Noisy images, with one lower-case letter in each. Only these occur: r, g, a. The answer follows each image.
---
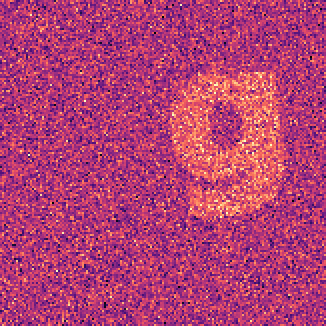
light g
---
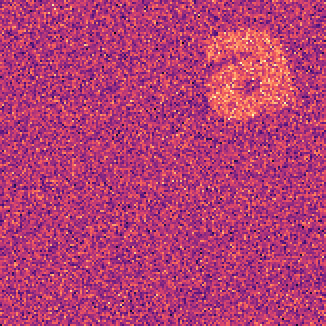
light a, top right
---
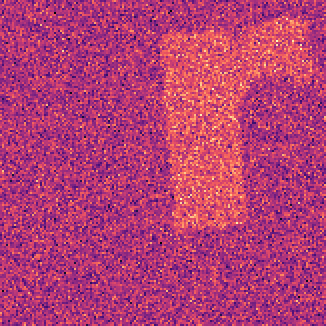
light r
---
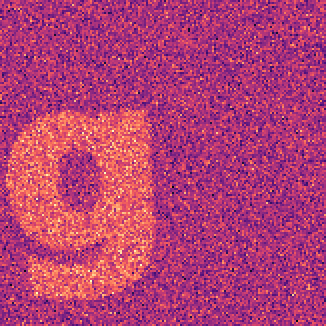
light g
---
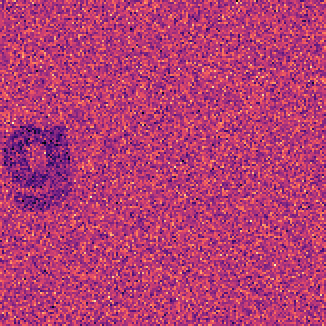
dark g, middle left
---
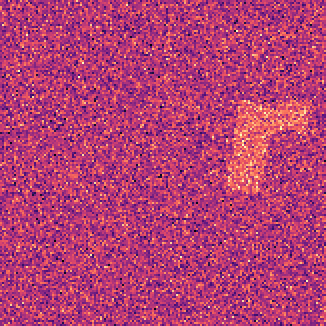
light r, middle right
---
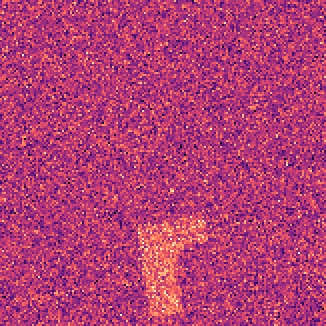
light r, bottom middle
